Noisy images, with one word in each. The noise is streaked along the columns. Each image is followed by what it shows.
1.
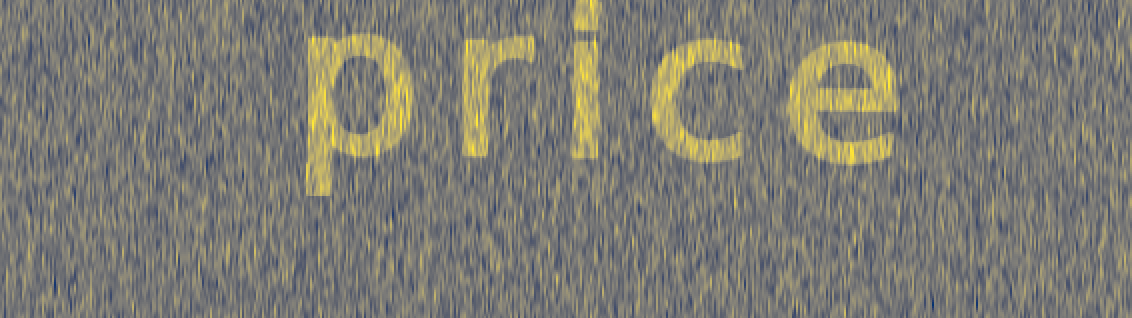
price
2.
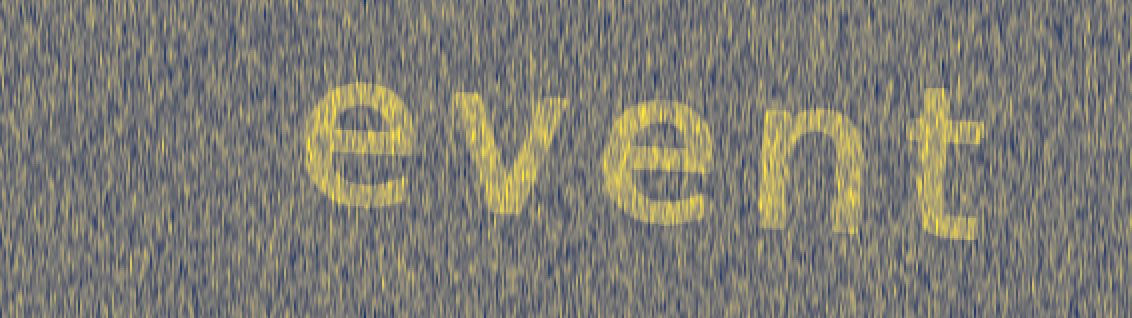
event
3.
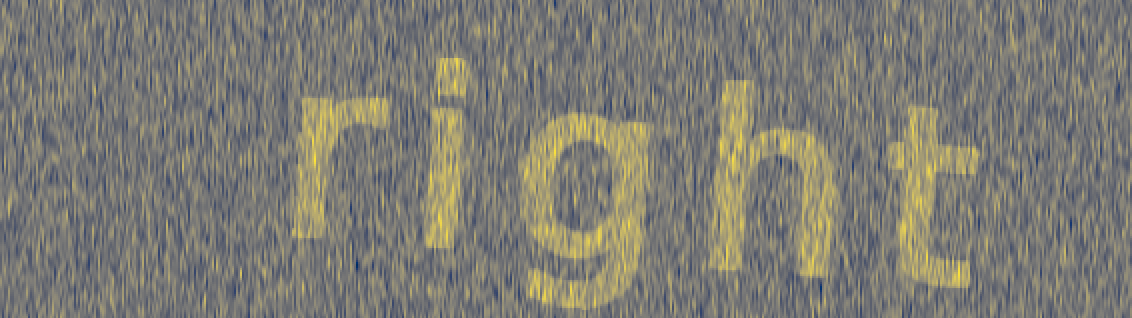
right
